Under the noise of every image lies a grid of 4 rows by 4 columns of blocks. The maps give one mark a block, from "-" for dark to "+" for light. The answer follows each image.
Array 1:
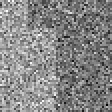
+ - - -
+ + - -
+ + - -
+ + - -
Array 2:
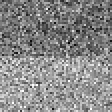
- - - -
- - - -
+ + + +
+ + + +
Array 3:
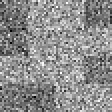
- + + -
- + + +
+ + + -
- - + +
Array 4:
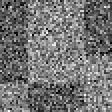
- + + -
- + + -
- + + +
+ - - +
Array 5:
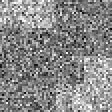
+ + - -
- - - -
- - - +
- - + +
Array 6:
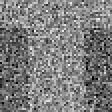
+ + + +
- + + -
- + + -
- + + -
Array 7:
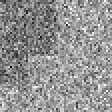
- - + +
- - + +
- + + +
+ + + +
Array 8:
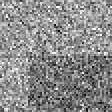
+ + + +
+ + + +
+ - - -
+ - - -
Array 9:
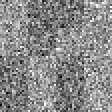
+ - - +
+ - + +
- + - +
- + - +
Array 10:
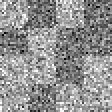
+ - + -
- + - -
+ + - +
+ - + +
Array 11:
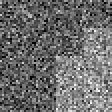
- - - -
- - - +
- - + +
- - + +
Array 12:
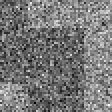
- + + +
- - - +
- - - +
+ - - +
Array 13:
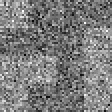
+ - - -
- - - +
+ + - +
+ - - +
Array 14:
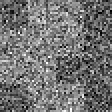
- + + -
+ + + -
+ + - -
- + + -
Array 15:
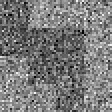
- + + +
- - - +
+ - - +
+ + - +
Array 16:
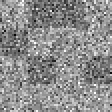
+ - - +
- + + +
+ - + -
+ + + +
